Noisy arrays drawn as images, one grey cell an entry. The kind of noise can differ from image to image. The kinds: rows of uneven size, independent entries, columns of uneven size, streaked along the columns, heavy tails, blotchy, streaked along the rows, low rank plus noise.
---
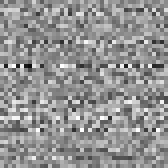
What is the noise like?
rows of uneven size
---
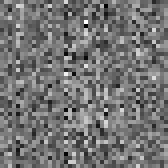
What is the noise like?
columns of uneven size
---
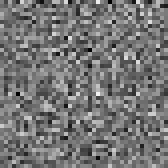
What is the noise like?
low rank plus noise
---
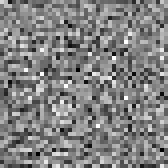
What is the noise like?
low rank plus noise
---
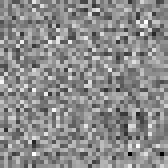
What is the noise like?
low rank plus noise
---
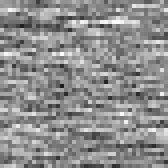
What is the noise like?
streaked along the rows
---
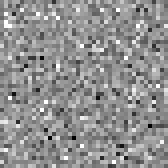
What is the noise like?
heavy tails
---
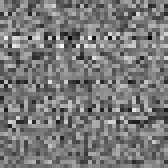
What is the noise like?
rows of uneven size
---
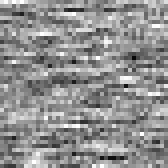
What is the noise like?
streaked along the rows
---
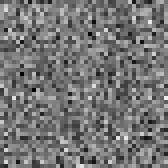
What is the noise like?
low rank plus noise
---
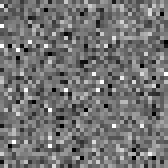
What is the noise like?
heavy tails
